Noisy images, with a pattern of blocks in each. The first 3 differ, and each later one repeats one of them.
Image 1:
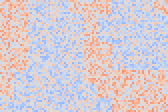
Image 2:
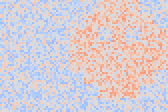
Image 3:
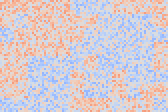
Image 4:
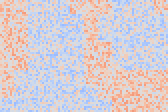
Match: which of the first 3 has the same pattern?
1
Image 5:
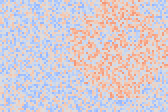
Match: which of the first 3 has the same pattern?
2
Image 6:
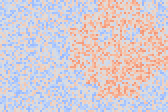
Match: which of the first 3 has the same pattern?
2
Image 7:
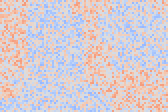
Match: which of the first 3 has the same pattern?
1
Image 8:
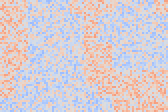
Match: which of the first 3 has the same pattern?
1
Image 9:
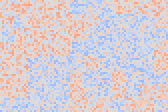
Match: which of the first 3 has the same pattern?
3
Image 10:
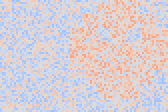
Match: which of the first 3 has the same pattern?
2
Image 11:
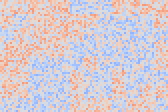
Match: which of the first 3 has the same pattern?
3
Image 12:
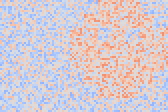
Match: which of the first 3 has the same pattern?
2
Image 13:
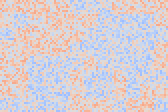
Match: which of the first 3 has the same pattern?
3
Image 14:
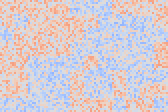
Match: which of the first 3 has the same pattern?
3
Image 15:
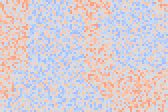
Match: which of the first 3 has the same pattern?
1
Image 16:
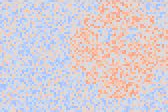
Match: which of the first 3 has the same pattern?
2
